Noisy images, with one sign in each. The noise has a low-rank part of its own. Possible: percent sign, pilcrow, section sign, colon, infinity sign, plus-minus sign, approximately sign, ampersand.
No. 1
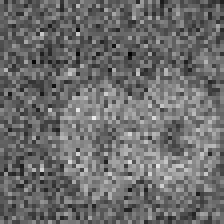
infinity sign
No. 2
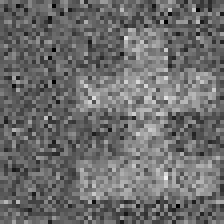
plus-minus sign
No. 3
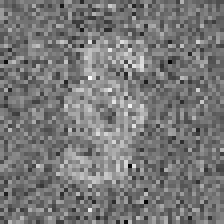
section sign
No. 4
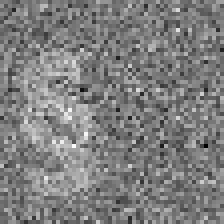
section sign
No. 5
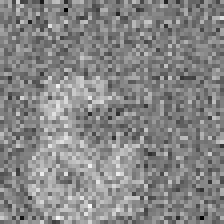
ampersand
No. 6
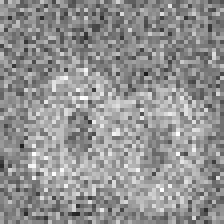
infinity sign
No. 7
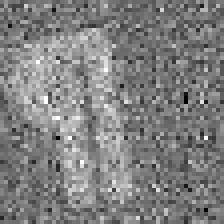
pilcrow
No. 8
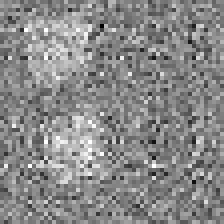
colon
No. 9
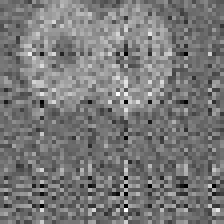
infinity sign
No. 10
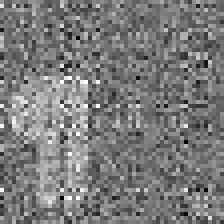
pilcrow
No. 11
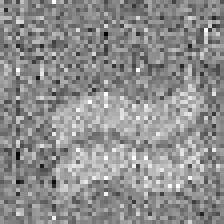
approximately sign
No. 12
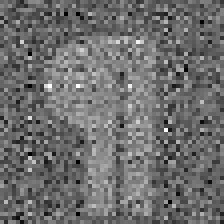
pilcrow
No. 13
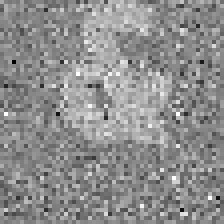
ampersand
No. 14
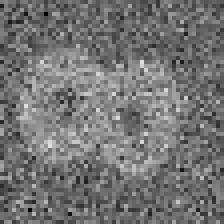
infinity sign
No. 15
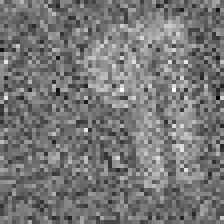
pilcrow
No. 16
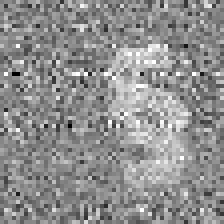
section sign
